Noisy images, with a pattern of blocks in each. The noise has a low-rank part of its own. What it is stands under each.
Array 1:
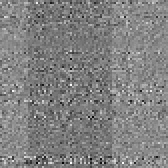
top and bottom mirror each other
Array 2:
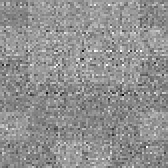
left and right mirror each other
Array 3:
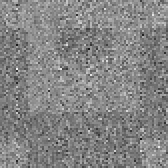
left and right mirror each other
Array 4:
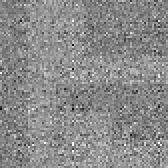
no symmetry
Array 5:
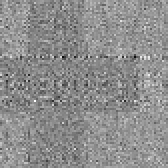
top and bottom mirror each other
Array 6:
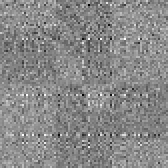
the same after a half turn
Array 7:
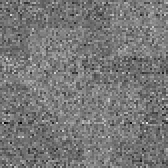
mirrored about the diagonal from the bottom left
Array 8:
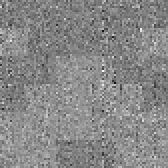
left and right mirror each other
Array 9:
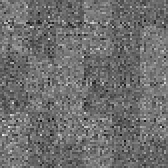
top and bottom mirror each other
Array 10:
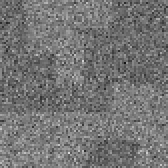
no symmetry
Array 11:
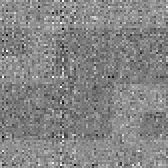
the same after a half turn
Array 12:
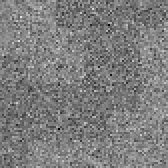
mirrored about the diagonal from the top left
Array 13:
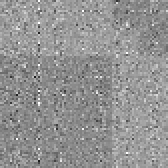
mirrored about the diagonal from the bottom left
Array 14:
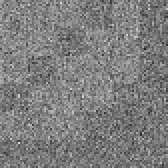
mirrored about the diagonal from the top left
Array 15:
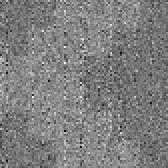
top and bottom mirror each other
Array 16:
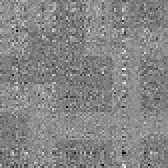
mirrored about the diagonal from the top left
